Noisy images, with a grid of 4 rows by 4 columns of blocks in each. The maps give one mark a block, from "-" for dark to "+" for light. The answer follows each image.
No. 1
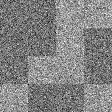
--++
--+-
-++-
+--+
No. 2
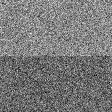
++++
++++
----
----
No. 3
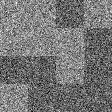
++-+
+++-
--+-
+---
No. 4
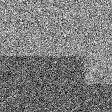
++++
++++
---+
----
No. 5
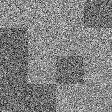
+++-
-+++
-+-+
--++
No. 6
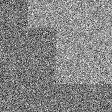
-+++
--++
--++
----
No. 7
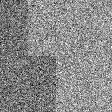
-+++
-+++
--++
--++
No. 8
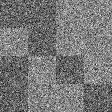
--++
+-++
-+-+
-++-
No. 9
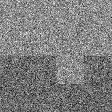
++++
++++
--+-
----
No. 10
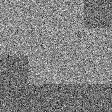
+++-
++++
-+++
----
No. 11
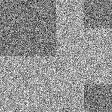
--+-
--++
++++
+++-
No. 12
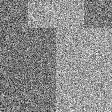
-++-
--++
--++
--++
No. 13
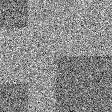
-+++
++++
++--
-+--
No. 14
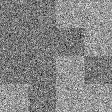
--++
---+
--+-
+-++
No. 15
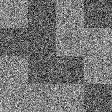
+-+-
--++
+--+
+++-
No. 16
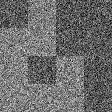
-+--
++--
+-+-
+++-
